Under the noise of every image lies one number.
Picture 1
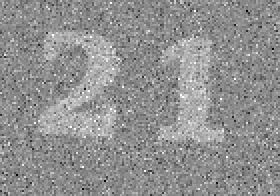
21
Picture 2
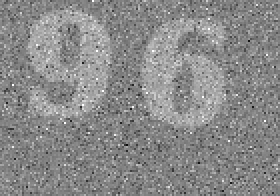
96
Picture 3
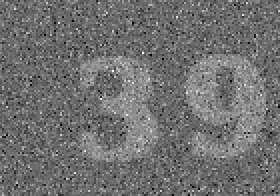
39
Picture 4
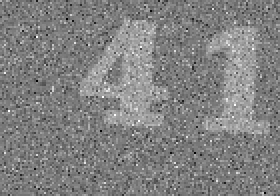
41
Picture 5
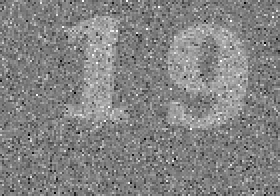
19
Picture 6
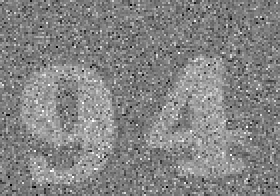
94
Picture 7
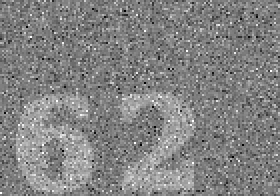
62
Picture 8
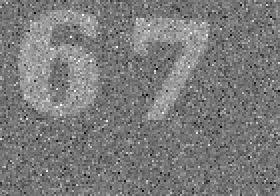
67
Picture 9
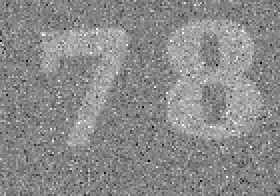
78
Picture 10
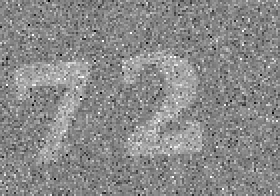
72
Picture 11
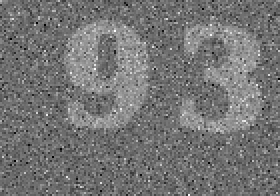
93
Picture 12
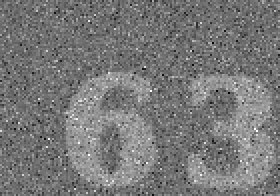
63
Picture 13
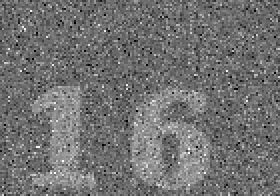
16
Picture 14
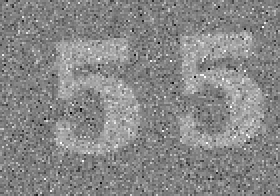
55
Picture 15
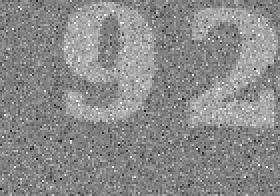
92
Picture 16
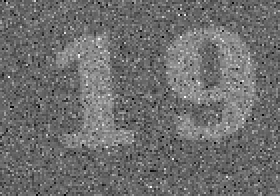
19
